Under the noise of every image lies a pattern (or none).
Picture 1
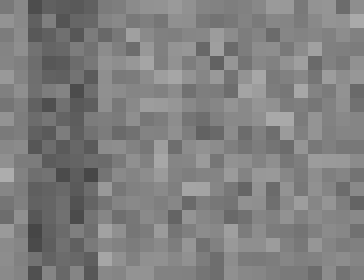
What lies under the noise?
one vertical stripe
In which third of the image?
left
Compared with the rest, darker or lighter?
darker
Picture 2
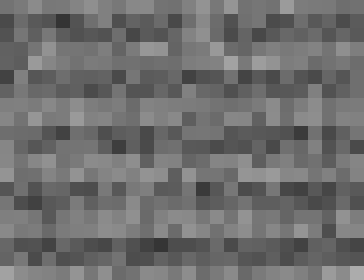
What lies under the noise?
horizontal stripes
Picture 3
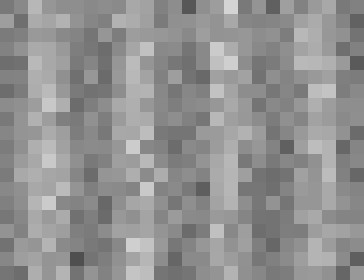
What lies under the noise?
vertical stripes
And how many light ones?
4
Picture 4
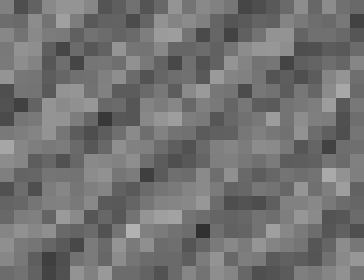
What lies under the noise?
diagonal stripes
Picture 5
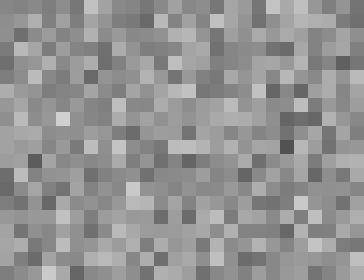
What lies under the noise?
only noise
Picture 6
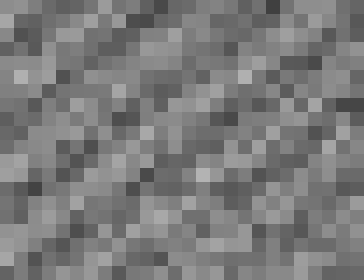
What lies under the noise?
diagonal stripes
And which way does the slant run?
bottom left to top right
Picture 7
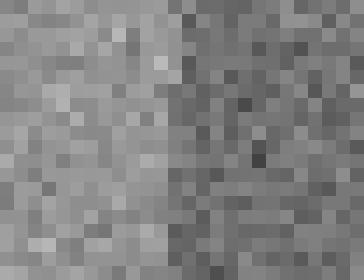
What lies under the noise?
a sharp edge
